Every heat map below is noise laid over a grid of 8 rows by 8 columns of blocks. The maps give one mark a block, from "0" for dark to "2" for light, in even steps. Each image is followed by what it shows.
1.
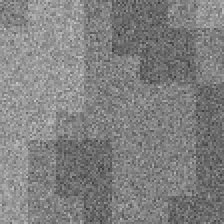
1 2 2 1 0 0 1 2
2 2 2 1 0 0 0 1
2 2 2 1 1 0 0 1
2 2 2 1 1 1 1 0
2 2 1 1 1 1 1 0
2 1 0 0 1 1 1 0
2 1 0 0 1 1 1 0
2 1 1 0 1 1 0 0
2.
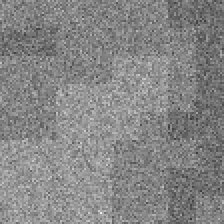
1 1 1 1 1 1 0 0
0 0 1 1 1 1 1 0
1 1 1 1 2 2 1 0
1 1 2 2 2 2 1 0
1 1 2 2 2 1 0 0
2 2 2 2 1 1 1 0
2 2 2 2 1 1 0 0
2 2 2 2 1 1 0 1
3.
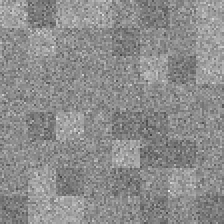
2 0 2 2 1 0 1 2
1 2 1 1 0 1 1 2
1 1 1 1 1 2 0 2
1 1 1 1 1 1 1 1
1 0 2 1 0 0 1 1
1 1 1 1 2 0 0 1
1 2 0 1 0 1 2 1
0 2 2 1 1 0 1 0
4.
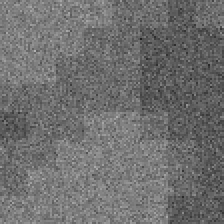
2 2 2 2 1 1 0 1
2 2 2 1 1 0 0 0
2 2 1 1 1 0 0 0
1 1 1 1 1 0 0 0
0 1 1 2 2 1 0 0
1 1 2 2 2 2 1 0
1 2 2 2 2 2 1 0
2 2 2 2 2 2 0 0
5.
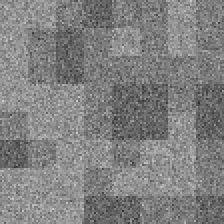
2 2 1 0 1 1 2 1
2 1 0 1 2 1 2 1
2 1 0 1 1 1 1 1
2 2 2 1 0 0 1 0
1 2 2 1 0 0 2 0
0 1 2 2 1 2 2 1
2 2 2 1 2 2 2 1
2 2 2 0 0 1 1 0
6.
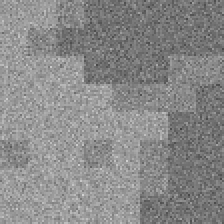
2 2 1 0 0 0 0 0
2 1 0 0 0 0 0 0
2 2 2 0 0 0 1 1
2 2 2 2 1 1 1 0
2 2 2 2 2 2 0 0
1 2 2 1 2 1 0 0
2 2 2 2 2 1 0 0
2 2 2 2 2 0 0 0
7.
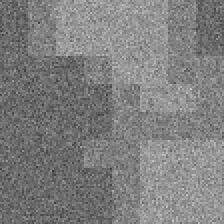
0 1 2 2 2 2 1 0
0 1 2 2 2 2 1 0
0 0 0 1 2 2 1 1
0 0 0 0 1 2 2 1
0 0 0 0 1 1 1 1
0 0 0 1 1 2 2 2
0 0 0 0 1 2 2 2
0 0 0 0 1 2 2 2
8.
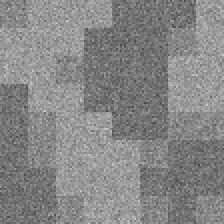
1 2 2 2 0 0 0 2
2 2 2 0 0 0 1 2
2 2 1 0 0 0 2 2
0 2 2 0 0 0 2 2
0 1 2 2 0 0 1 1
0 1 2 2 2 1 0 0
0 0 2 2 2 0 0 0
0 0 1 2 2 1 0 1
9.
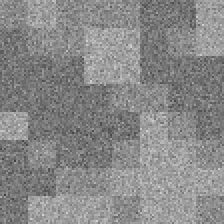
1 2 1 1 1 0 0 2
0 1 1 2 2 0 1 2
0 0 0 2 2 0 0 0
0 0 0 0 1 1 0 0
2 0 0 0 0 2 1 0
0 1 0 0 1 2 2 1
0 0 1 1 2 2 2 2
0 2 2 2 1 2 2 1
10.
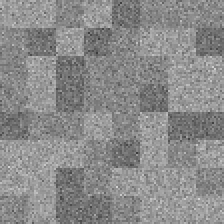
2 2 1 2 0 1 1 1
1 0 2 0 1 2 2 0
1 2 0 1 1 1 2 2
1 2 0 1 1 0 2 2
0 1 1 2 1 2 0 0
2 2 2 1 0 2 1 2
2 2 0 1 2 2 2 1
1 2 0 0 1 2 2 2
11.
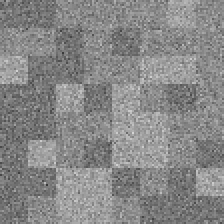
0 0 1 1 1 1 2 1
1 1 0 1 0 1 1 1
2 0 0 1 1 2 2 1
0 0 2 0 2 1 0 1
0 0 1 1 2 2 1 1
0 2 1 0 2 2 1 0
0 0 2 2 0 1 0 2
0 1 2 2 1 0 0 0
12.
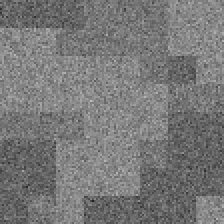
0 0 0 1 1 1 2 2
2 2 1 1 1 1 2 2
2 2 2 2 2 1 0 2
2 2 2 2 2 2 1 1
1 1 1 2 2 2 0 0
0 0 2 2 2 1 0 0
0 0 2 2 2 0 0 0
0 1 2 0 0 0 0 2
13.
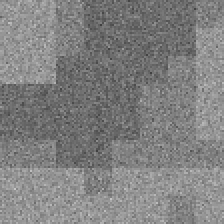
2 2 1 0 0 0 0 1
2 2 1 0 0 0 0 2
2 2 0 0 0 0 1 2
0 0 0 0 0 1 1 2
0 0 0 0 0 1 1 2
1 1 0 0 1 1 1 1
2 2 2 1 2 2 2 2
2 2 2 2 2 2 1 2
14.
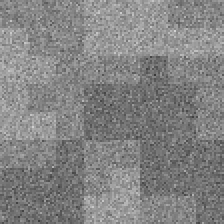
1 1 1 2 2 2 1 1
2 1 1 2 2 2 2 2
2 2 1 1 1 0 1 1
2 1 1 0 0 0 0 1
2 2 1 0 0 0 0 1
1 1 0 1 1 0 0 0
0 0 0 1 2 0 0 0
0 0 0 2 2 1 1 0
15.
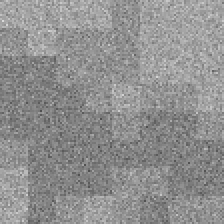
2 2 2 2 1 2 2 2
1 2 1 1 1 2 2 2
0 0 1 1 1 2 2 2
0 0 0 1 2 1 1 2
0 0 0 0 1 0 0 1
1 0 0 0 0 0 0 0
2 0 0 0 1 1 0 0
2 0 1 2 1 0 1 1
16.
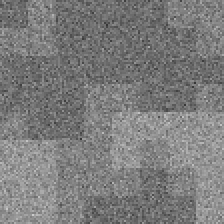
0 1 0 0 0 0 1 1
1 1 0 0 0 0 0 1
0 0 0 0 0 0 0 0
0 0 0 1 1 0 0 1
1 0 0 1 2 2 2 2
2 2 1 1 2 1 2 2
2 2 1 1 1 0 1 2
2 2 1 0 0 0 0 2
